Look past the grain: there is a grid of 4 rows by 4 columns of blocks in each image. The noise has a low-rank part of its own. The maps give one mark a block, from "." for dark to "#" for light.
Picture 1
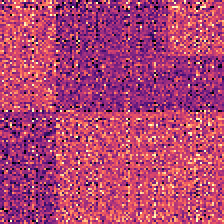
#..#
#...
.###
.###
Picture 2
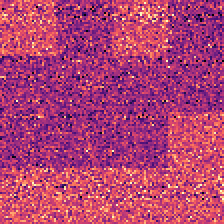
#.#.
....
...#
####
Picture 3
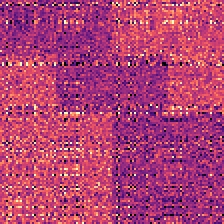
..##
#..#
##..
##..
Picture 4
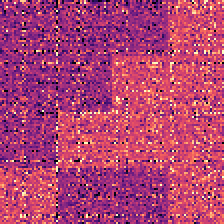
...#
..##
.###
#..#
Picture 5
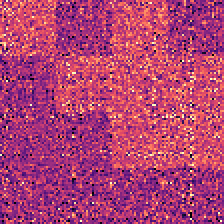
#.#.
.###
..##
....
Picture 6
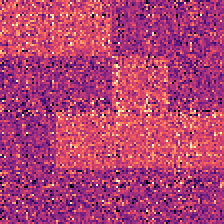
##..
..#.
.###
....
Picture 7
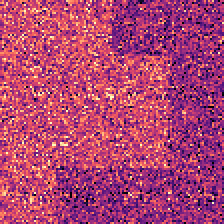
##..
###.
###.
#...
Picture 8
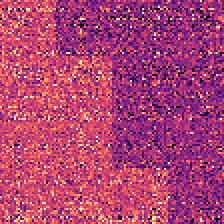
#...
##..
##..
###.
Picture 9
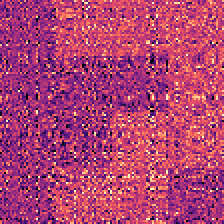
.###
...#
..##
.##.
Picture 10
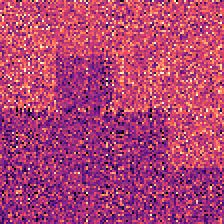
####
#.##
...#
....
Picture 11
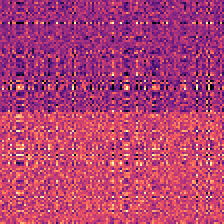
....
....
####
####
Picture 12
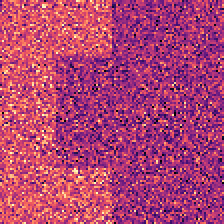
##..
#...
#...
##..
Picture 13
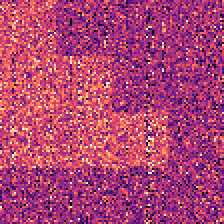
#...
##..
###.
....
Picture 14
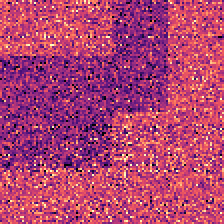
##.#
...#
..##
####
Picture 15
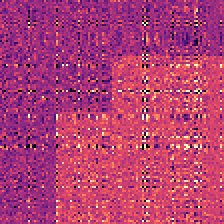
....
..##
.###
.###
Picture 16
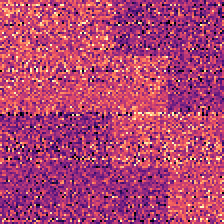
##..
###.
..##
...#
